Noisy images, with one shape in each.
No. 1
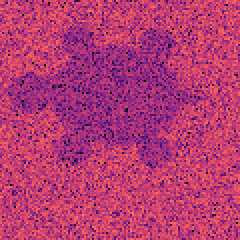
turtle
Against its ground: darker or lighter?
darker
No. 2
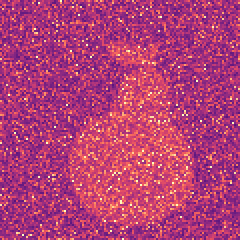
pear
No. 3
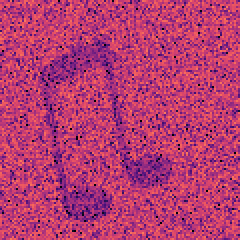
pair of musical notes
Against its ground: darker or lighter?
darker
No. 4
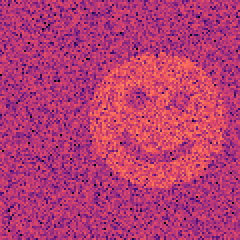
smiling face
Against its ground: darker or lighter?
lighter
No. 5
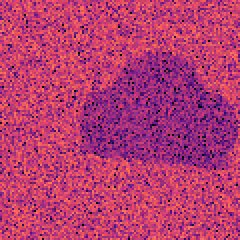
cloud
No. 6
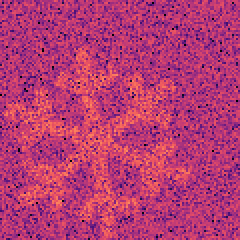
snowflake
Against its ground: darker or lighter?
lighter
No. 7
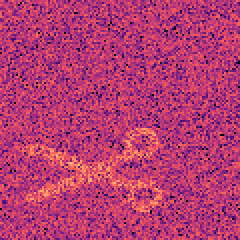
pair of scissors
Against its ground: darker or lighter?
lighter
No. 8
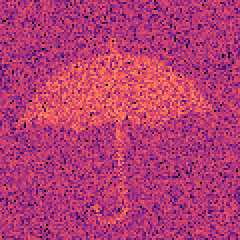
umbrella
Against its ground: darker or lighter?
lighter
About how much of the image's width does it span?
nearly all
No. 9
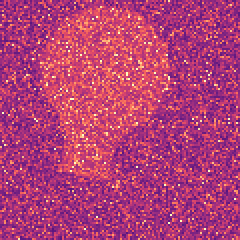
light bulb
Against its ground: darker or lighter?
lighter
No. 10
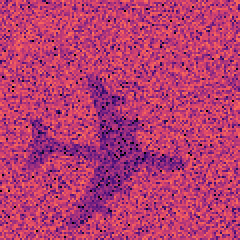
airplane
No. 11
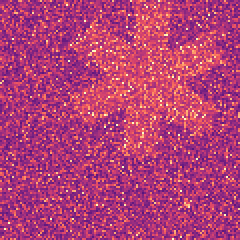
asterisk
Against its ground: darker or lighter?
lighter
